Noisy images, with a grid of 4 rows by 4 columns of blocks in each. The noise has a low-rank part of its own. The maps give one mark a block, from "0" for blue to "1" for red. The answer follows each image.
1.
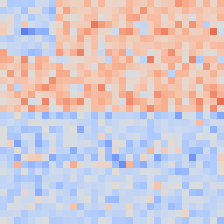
0111
1111
0000
0000
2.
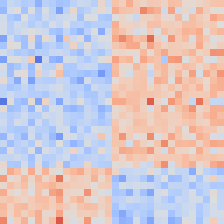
0011
0011
0011
1100
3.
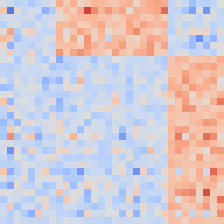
0110
0001
0001
0001
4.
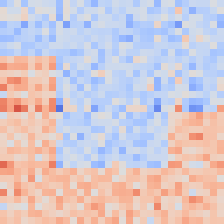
0000
1000
1001
1111
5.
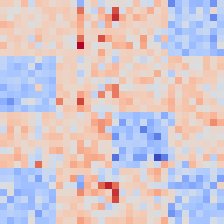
1110
0111
1101
0110
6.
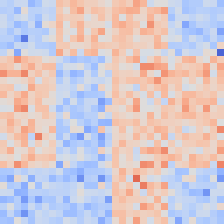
0110
1011
1011
0010
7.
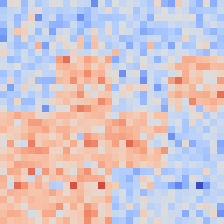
0000
0101
1110
1100
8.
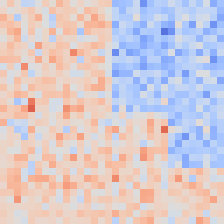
1100
1100
1110
1111
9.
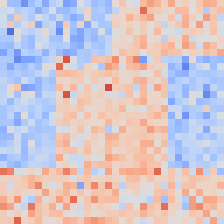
0011
0110
0110
1111
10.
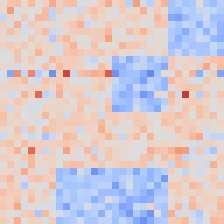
1110
1101
1111
1001
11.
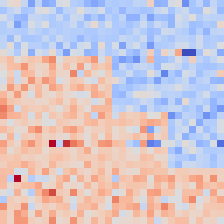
0000
1100
1110
1111
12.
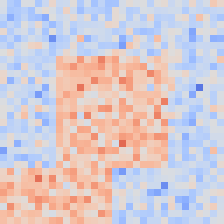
0000
0110
0110
1100
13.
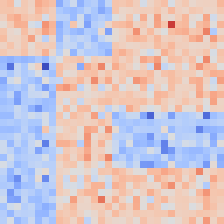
1011
0111
0100
0111
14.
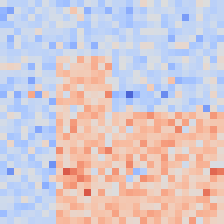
0000
0100
0111
0111
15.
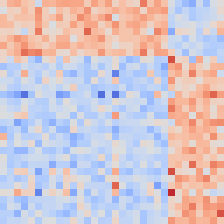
1110
0001
0001
0001
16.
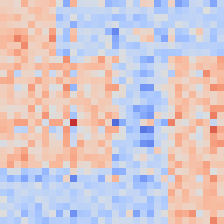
1000
1101
1101
0001
